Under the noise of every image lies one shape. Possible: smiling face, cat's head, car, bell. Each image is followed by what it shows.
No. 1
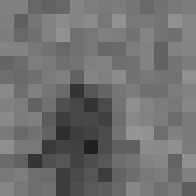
bell
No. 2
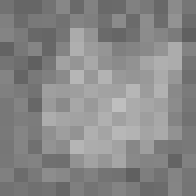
cat's head
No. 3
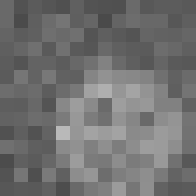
smiling face
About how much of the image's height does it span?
two thirds
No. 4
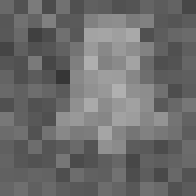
bell
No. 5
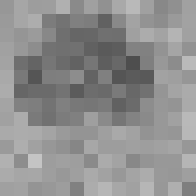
car
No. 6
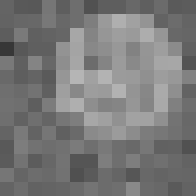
smiling face
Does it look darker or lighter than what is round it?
lighter
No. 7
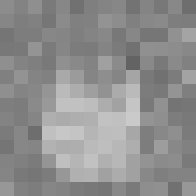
cat's head
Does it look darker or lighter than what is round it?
lighter
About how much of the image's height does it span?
two thirds
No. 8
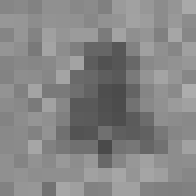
bell
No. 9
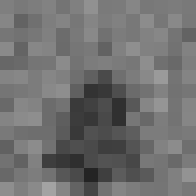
bell
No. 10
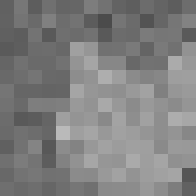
cat's head
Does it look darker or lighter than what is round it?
lighter
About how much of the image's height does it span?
nearly all
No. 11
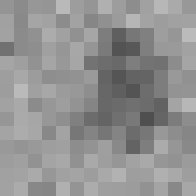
bell
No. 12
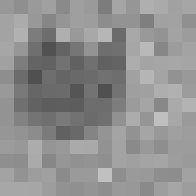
cat's head
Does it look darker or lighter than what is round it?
darker
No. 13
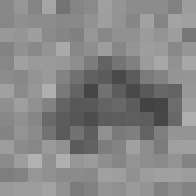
car
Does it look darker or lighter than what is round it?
darker
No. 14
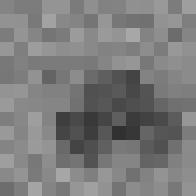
car
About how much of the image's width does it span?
two thirds
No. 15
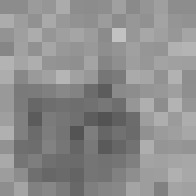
cat's head
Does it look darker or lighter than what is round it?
darker
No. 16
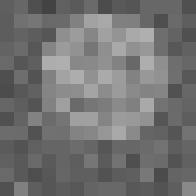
smiling face
